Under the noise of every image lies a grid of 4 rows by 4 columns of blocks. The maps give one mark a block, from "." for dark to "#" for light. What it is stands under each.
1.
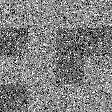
# # # #
. # . .
# # . #
. # # #
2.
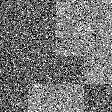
. . # #
. . # #
. . . #
. # # .
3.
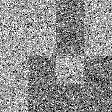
# # . #
# # . #
# . # .
# . . .
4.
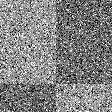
# # . .
# # . .
# # . .
. . # #
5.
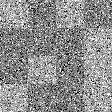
# . # .
. . . #
. # . #
# . . #
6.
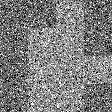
. . # .
. # # .
. # # #
. # # .
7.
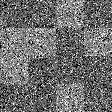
. . # .
# # . #
# . . .
. . # .
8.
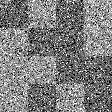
. # . #
# . . #
# # . .
# . # .
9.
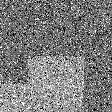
. . . .
. . . .
. # # .
# # # .
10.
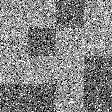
# # . #
# . # #
# # # .
. . # .
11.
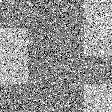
. . . #
# . . #
# . . .
. . . #
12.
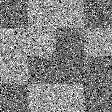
. # # .
# # . #
# . . .
. # # .
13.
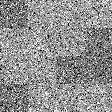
. # # #
# # # .
# # . .
. # # #
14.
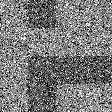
# . # #
# # # #
# . . .
# . # #
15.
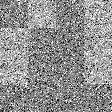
. # . #
# . . #
# . . #
. . . .
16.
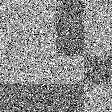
# # . #
# # . #
# # # .
. . . #
